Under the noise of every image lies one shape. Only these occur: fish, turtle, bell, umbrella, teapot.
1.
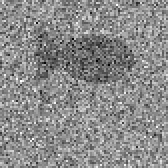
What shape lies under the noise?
fish
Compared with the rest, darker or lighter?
darker
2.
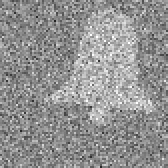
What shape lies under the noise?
bell
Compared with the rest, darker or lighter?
lighter
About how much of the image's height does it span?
two thirds
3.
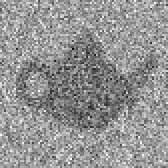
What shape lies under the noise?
teapot
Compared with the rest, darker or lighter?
darker
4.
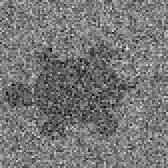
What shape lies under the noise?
turtle
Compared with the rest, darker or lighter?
darker
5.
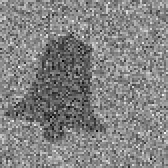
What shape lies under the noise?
bell
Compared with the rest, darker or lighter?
darker
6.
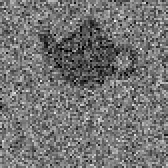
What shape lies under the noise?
teapot
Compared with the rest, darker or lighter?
darker
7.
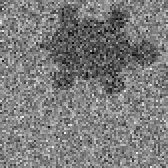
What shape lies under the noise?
turtle
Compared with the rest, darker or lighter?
darker
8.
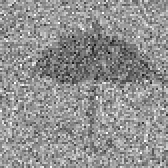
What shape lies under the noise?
umbrella
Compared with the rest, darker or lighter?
darker
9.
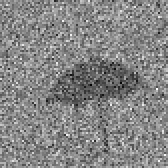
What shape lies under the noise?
umbrella
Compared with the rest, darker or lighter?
darker
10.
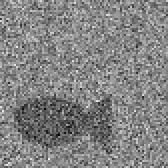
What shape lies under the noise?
fish
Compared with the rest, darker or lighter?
darker
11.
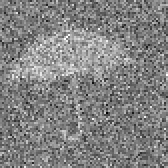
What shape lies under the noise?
umbrella
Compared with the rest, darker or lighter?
lighter
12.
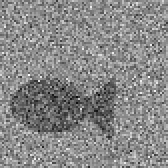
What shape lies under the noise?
fish
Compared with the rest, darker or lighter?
darker
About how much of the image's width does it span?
two thirds
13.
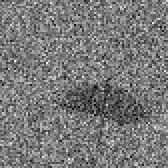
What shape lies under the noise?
umbrella
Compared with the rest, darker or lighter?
darker
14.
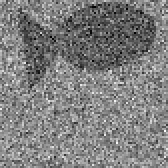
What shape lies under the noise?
fish
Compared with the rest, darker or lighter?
darker
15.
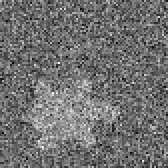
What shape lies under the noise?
turtle
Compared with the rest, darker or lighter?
lighter
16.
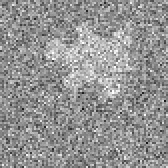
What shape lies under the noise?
turtle
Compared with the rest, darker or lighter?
lighter
